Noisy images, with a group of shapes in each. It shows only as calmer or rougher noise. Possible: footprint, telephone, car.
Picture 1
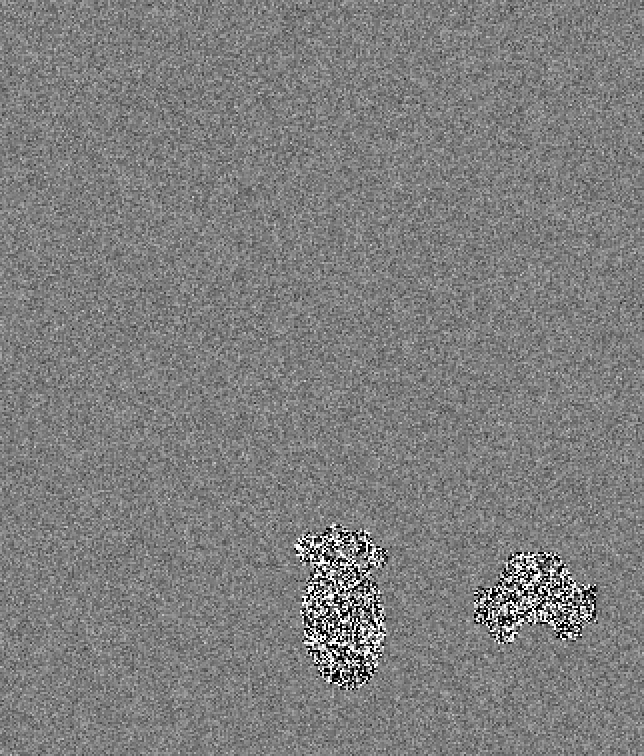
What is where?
bottom middle: rough footprint; bottom right: rough car
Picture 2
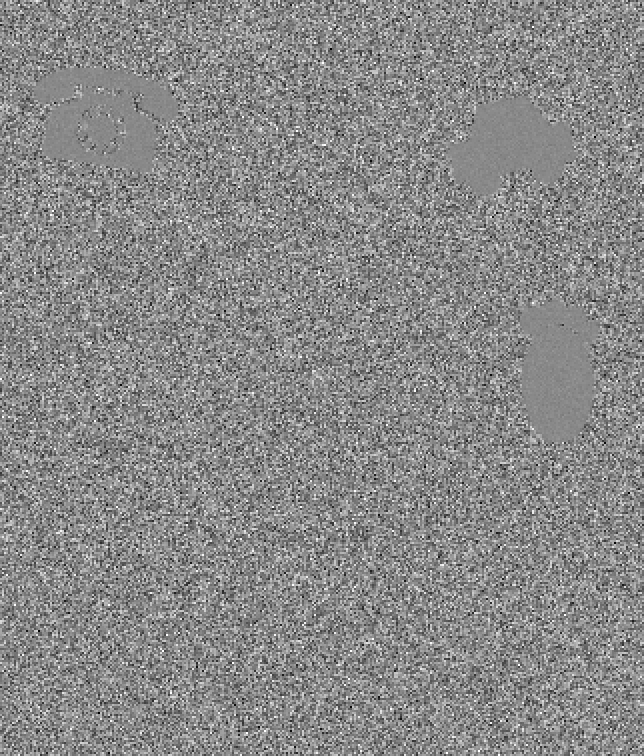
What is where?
top left: calm telephone; top right: calm car; middle right: calm footprint
